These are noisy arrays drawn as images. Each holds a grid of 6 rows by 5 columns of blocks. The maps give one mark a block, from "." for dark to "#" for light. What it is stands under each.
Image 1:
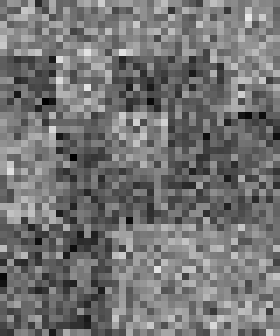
# # # # #
. # . . #
# . # . .
# . . . .
. . # # #
. . # # #
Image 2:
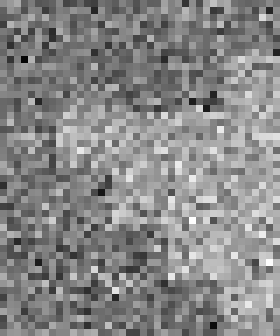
. . . . .
. . . . #
. # # # #
. . # # #
. . . # #
. . . . #
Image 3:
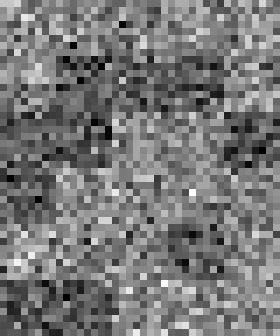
# # # # #
# . . . #
. . # # .
. # # # #
# # # . #
. . # # #
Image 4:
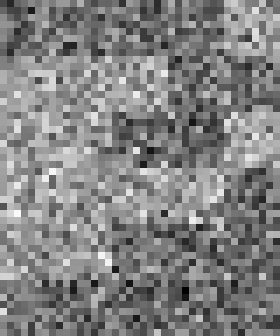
. . . . #
# # # . .
# # . . #
# # # # .
# # . . .
. . . . .
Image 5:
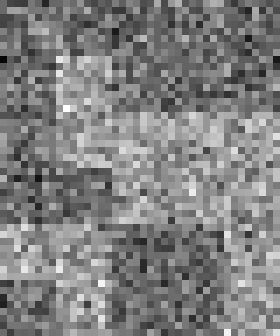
. . . . .
. # . . .
. # # # #
. . # # #
# # . . #
. # . . #
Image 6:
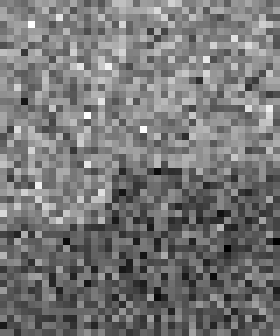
# # # # #
# # # # #
# # # # #
# # . . .
. . . . .
. . . . .
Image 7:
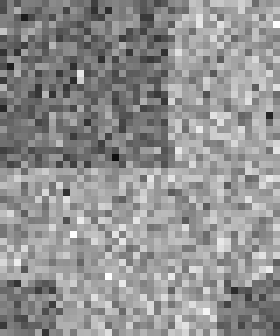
. . . # #
. . . # #
. . . # #
# # # # #
# # # # #
. # # # .
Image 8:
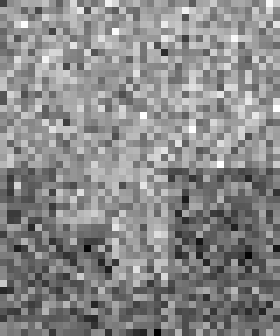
# # # # #
# # # # #
# # # # #
. # # . .
. . # . .
. . . . .
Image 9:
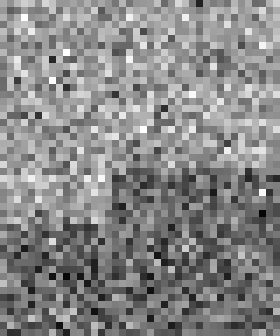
# # # # #
# # # # #
# # # # #
# # . . .
. . . . .
. . . . .
